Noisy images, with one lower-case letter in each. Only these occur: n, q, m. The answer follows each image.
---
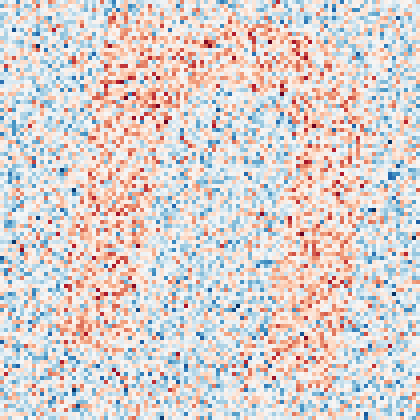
n
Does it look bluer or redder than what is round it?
redder
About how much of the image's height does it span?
nearly all
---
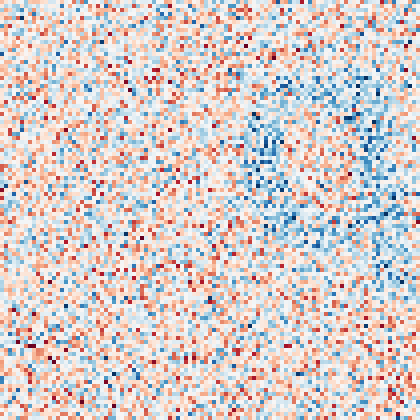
q
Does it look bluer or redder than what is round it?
bluer
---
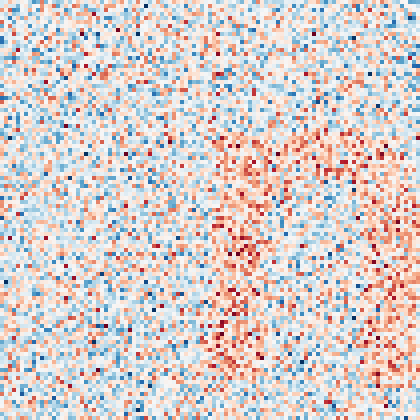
n
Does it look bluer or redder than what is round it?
redder
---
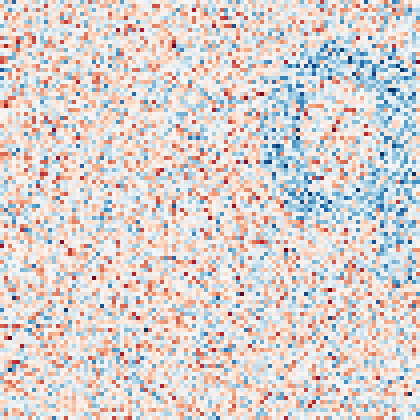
q
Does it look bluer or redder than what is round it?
bluer
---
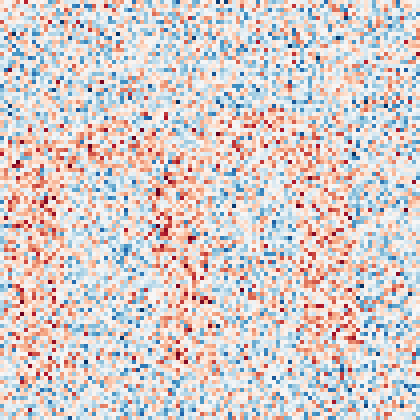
m
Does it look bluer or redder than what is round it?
redder
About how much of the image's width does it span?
nearly all
